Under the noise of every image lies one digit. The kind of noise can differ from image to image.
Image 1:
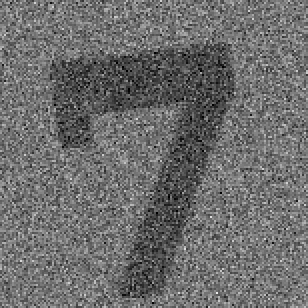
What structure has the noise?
independent entries
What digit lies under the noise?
7
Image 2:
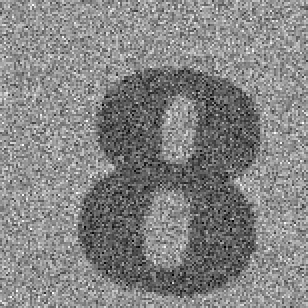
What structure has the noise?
independent entries
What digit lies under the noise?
8
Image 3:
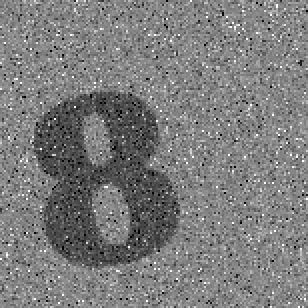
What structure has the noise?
heavy tails
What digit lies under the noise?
8
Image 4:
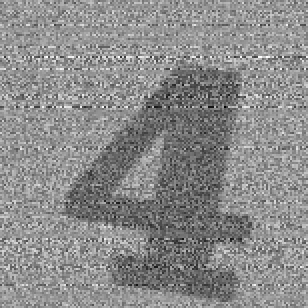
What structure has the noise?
rows of uneven size
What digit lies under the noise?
4
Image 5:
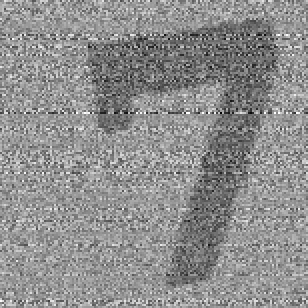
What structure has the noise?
rows of uneven size
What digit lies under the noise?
7
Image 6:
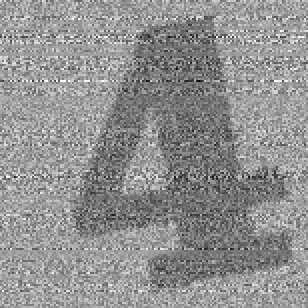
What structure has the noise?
rows of uneven size
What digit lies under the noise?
4
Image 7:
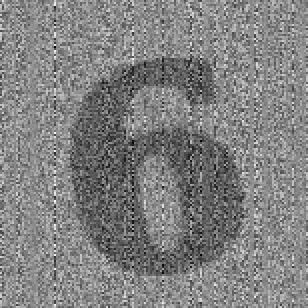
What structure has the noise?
columns of uneven size
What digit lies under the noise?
6
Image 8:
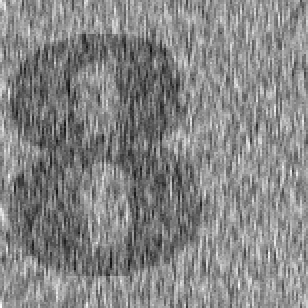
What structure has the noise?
streaked along the columns
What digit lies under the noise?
8
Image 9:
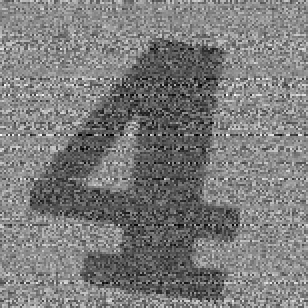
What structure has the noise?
rows of uneven size
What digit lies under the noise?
4
